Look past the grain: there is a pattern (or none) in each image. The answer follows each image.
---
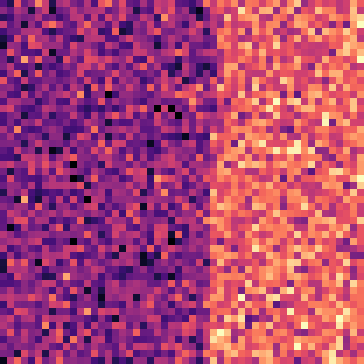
a sharp edge
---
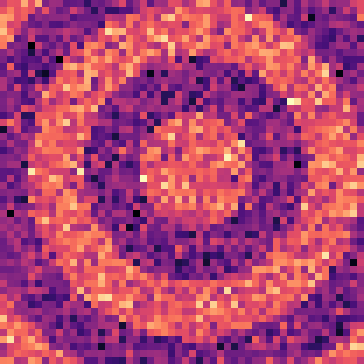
rings round one point
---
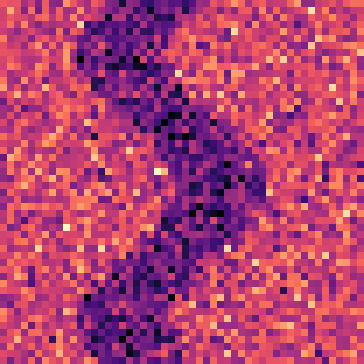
a wavy band
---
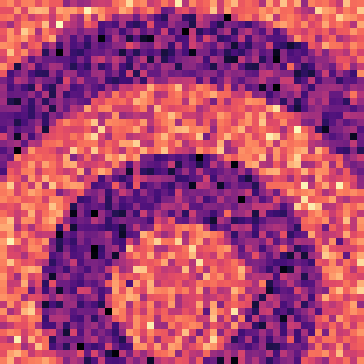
rings round one point
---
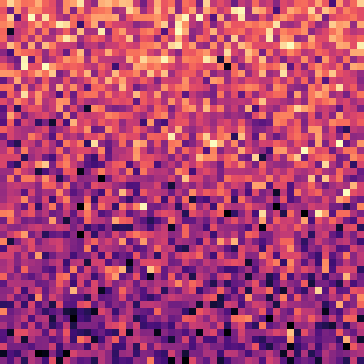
a smooth slope
